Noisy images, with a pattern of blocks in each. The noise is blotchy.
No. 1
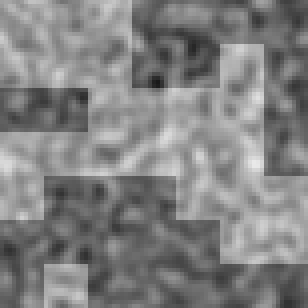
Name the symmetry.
no symmetry
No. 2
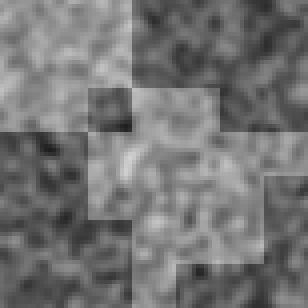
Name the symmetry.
mirrored about the diagonal from the top left
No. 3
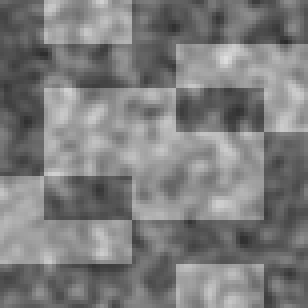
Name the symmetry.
the same after a half turn
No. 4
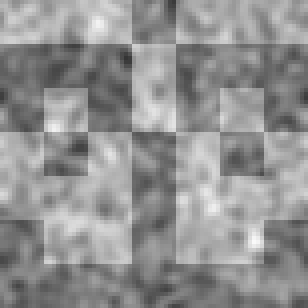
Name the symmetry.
left and right mirror each other
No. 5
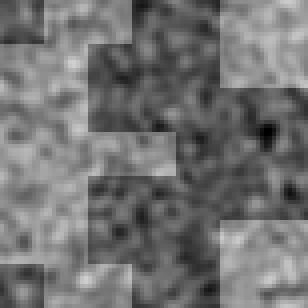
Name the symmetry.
top and bottom mirror each other
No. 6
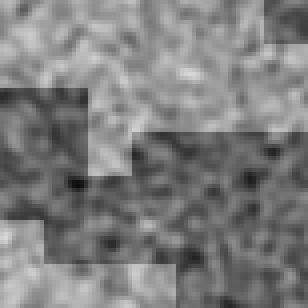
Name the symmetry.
no symmetry
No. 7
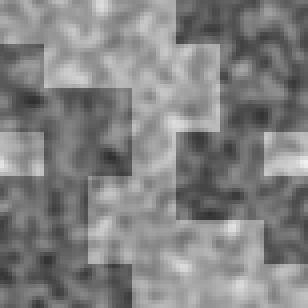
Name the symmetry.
the same after a half turn
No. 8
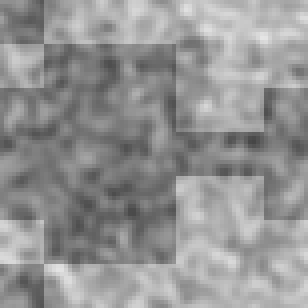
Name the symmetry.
top and bottom mirror each other
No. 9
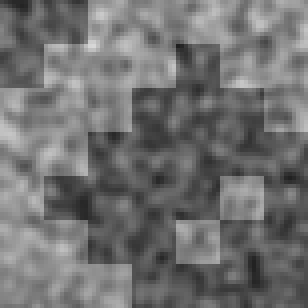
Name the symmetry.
mirrored about the diagonal from the top left
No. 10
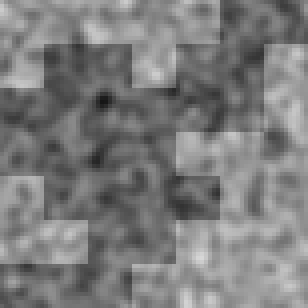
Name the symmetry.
no symmetry
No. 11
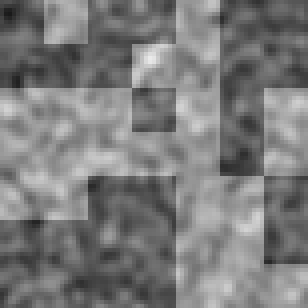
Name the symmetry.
no symmetry
